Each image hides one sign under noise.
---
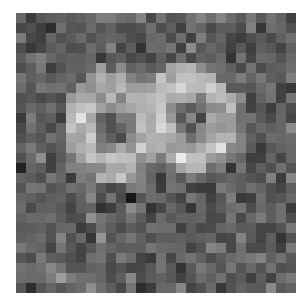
light infinity sign
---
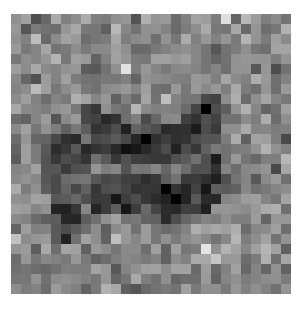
dark approximately sign
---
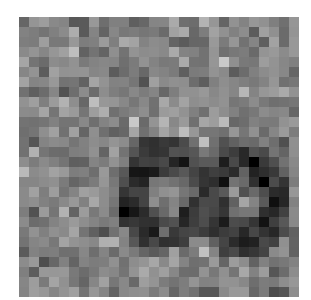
dark infinity sign
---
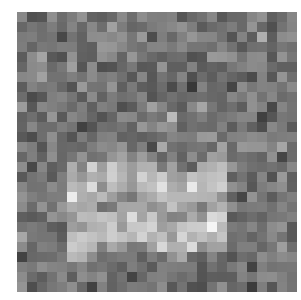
light approximately sign
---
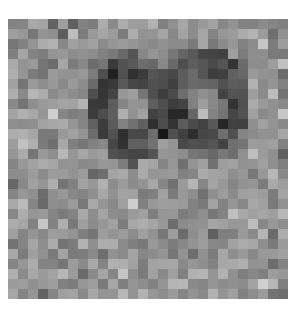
dark infinity sign
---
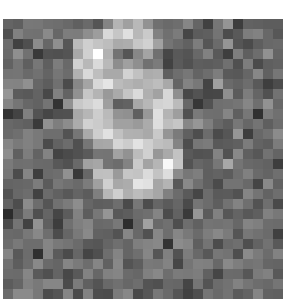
light section sign
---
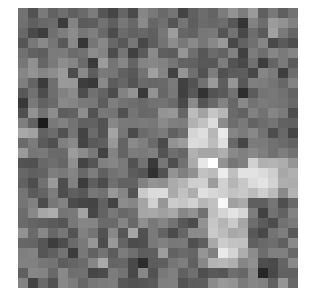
light plus sign
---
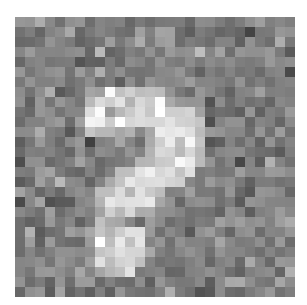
light question mark
